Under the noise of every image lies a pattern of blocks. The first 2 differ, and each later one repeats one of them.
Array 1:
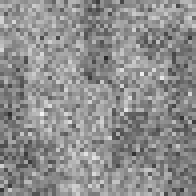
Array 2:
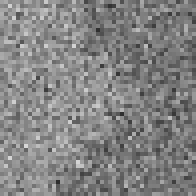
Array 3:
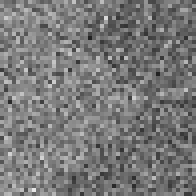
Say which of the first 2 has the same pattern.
2
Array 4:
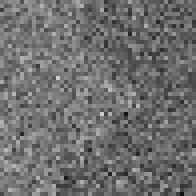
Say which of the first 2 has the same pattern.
2
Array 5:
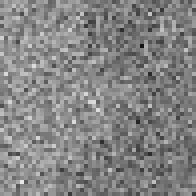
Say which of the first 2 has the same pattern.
2
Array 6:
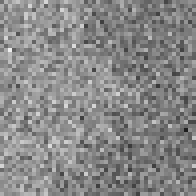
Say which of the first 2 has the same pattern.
2
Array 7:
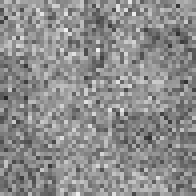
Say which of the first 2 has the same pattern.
1
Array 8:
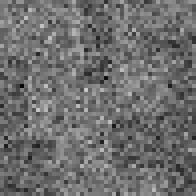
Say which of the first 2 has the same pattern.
1
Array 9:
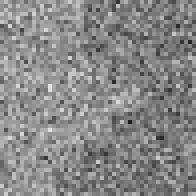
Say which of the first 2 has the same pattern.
2
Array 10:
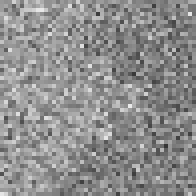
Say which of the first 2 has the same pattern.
2
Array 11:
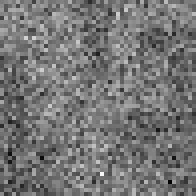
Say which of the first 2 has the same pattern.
1
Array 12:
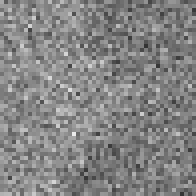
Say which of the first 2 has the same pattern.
2
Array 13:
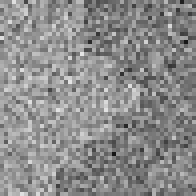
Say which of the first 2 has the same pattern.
2
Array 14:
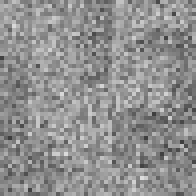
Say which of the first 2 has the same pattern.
1
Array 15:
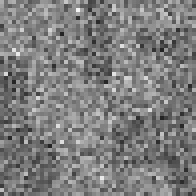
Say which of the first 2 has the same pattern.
1
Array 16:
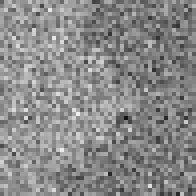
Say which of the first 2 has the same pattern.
2
